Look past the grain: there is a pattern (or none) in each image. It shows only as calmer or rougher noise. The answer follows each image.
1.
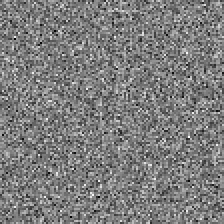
only noise
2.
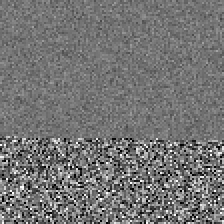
a sharp edge
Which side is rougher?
bottom
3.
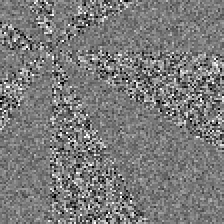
spokes from one point
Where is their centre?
top left
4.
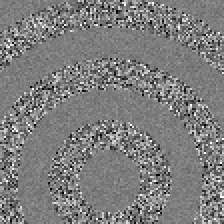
rings round one point
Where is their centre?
bottom middle
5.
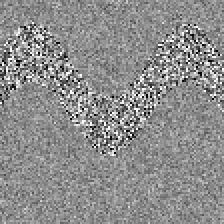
a wavy band
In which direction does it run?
left to right
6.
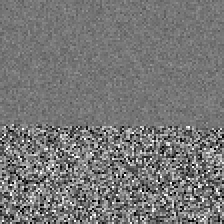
a sharp edge
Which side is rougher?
bottom
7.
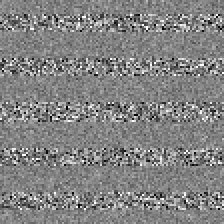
horizontal stripes
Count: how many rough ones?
5
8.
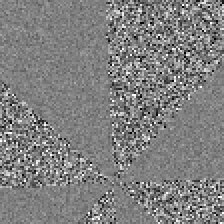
spokes from one point
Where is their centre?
bottom middle
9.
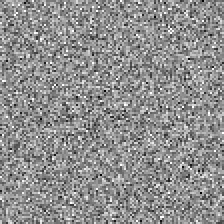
only noise
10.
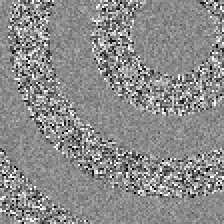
rings round one point
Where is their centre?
top right
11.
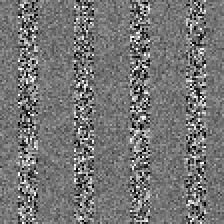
vertical stripes
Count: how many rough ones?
4
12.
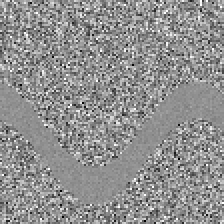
a wavy band
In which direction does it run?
left to right
